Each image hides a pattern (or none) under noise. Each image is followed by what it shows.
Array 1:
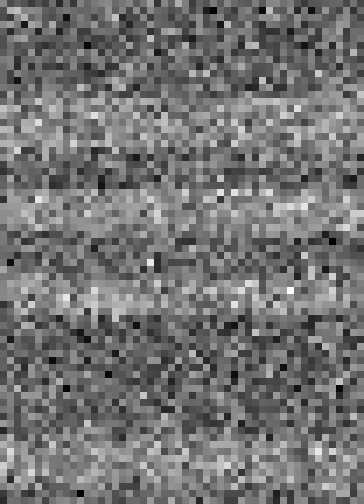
bands of rows
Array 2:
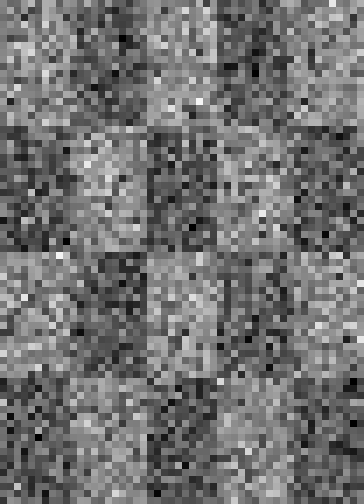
a checkerboard
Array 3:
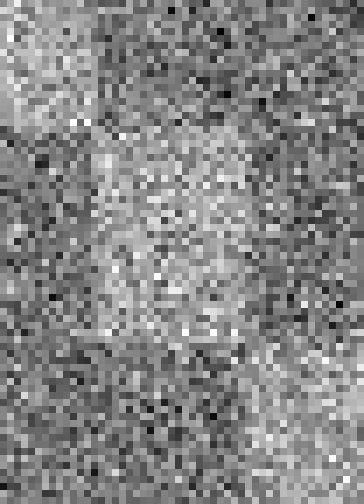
blocks along the diagonal
